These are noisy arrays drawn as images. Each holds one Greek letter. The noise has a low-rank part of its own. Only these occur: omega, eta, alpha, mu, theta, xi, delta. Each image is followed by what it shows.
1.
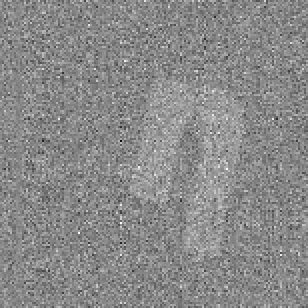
eta
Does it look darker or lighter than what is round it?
lighter
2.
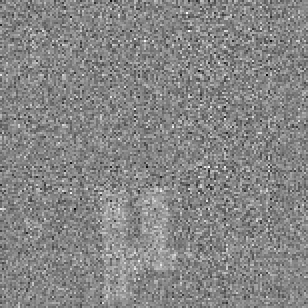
mu
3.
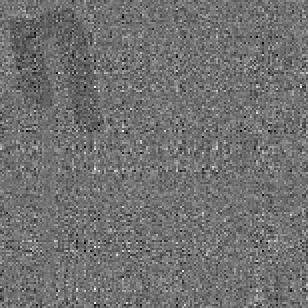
eta
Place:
top left
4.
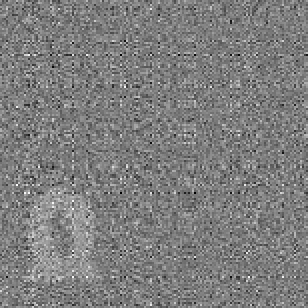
omega
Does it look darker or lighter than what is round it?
lighter
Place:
bottom left
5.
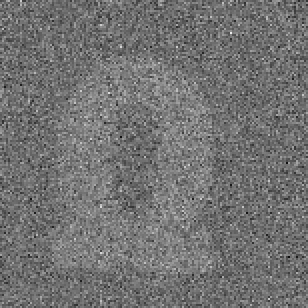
omega
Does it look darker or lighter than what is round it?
lighter
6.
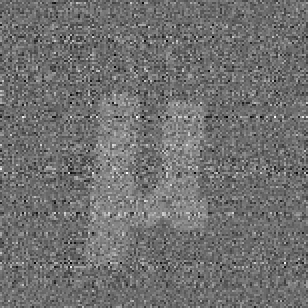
mu
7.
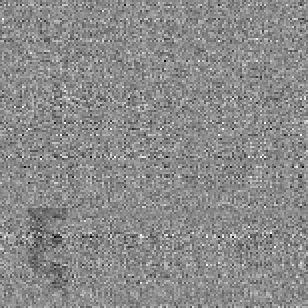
xi
